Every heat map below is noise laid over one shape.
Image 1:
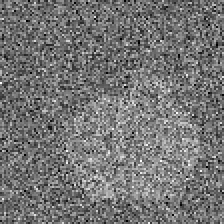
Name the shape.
apple
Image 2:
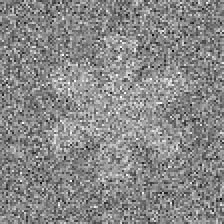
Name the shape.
asterisk
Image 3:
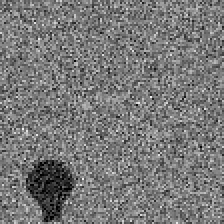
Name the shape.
light bulb
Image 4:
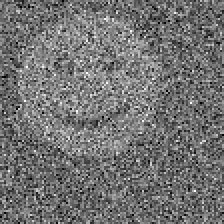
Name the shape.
smiling face
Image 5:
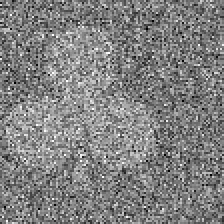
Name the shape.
club
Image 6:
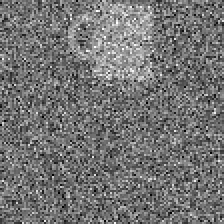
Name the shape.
cup
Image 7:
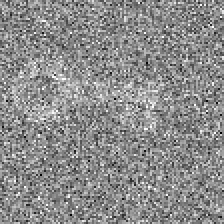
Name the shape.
key
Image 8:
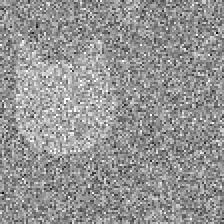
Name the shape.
cat's head
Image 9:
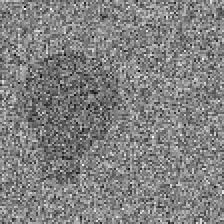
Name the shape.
light bulb
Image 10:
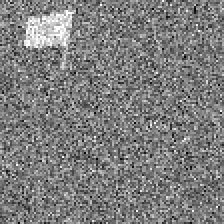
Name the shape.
flag
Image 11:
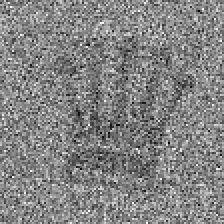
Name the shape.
chess queen
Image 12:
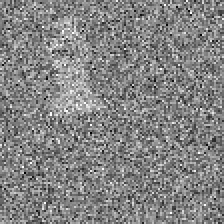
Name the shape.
chess bishop
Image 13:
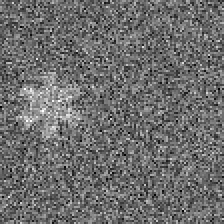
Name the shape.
asterisk
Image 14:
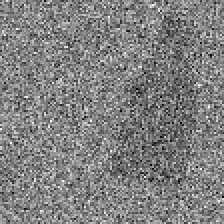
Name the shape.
bottle
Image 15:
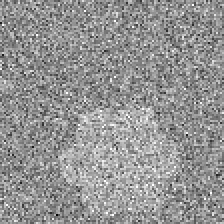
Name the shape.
flower
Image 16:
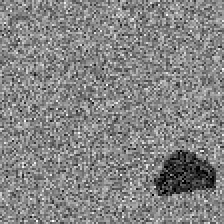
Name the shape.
cloud
